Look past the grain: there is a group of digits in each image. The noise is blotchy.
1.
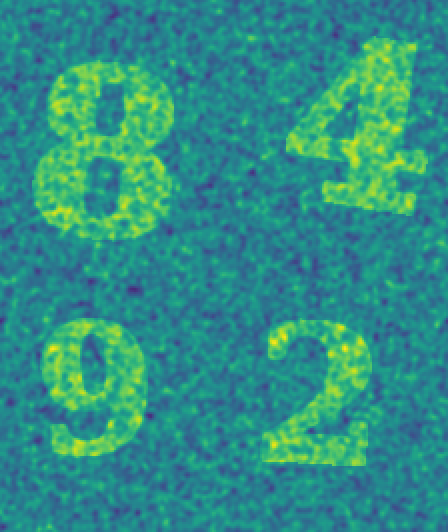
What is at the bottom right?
2
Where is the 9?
bottom left
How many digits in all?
4
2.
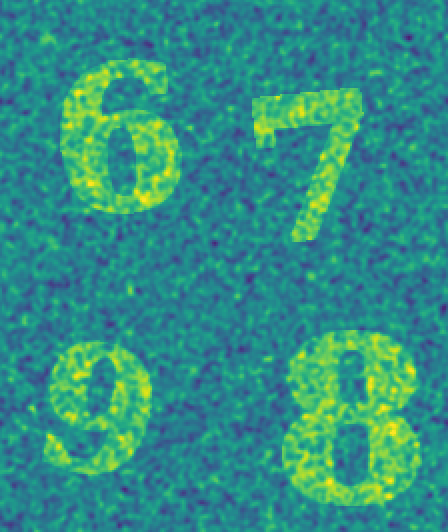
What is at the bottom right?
8
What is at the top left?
6
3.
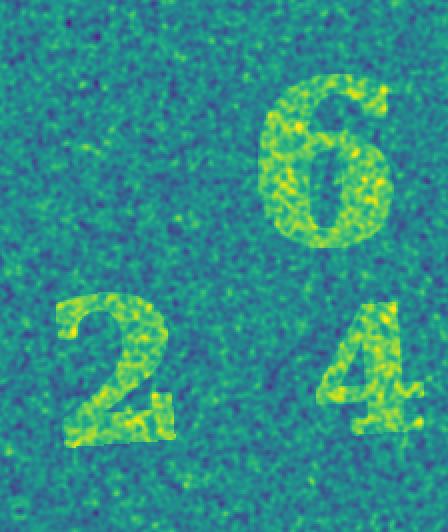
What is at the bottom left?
2
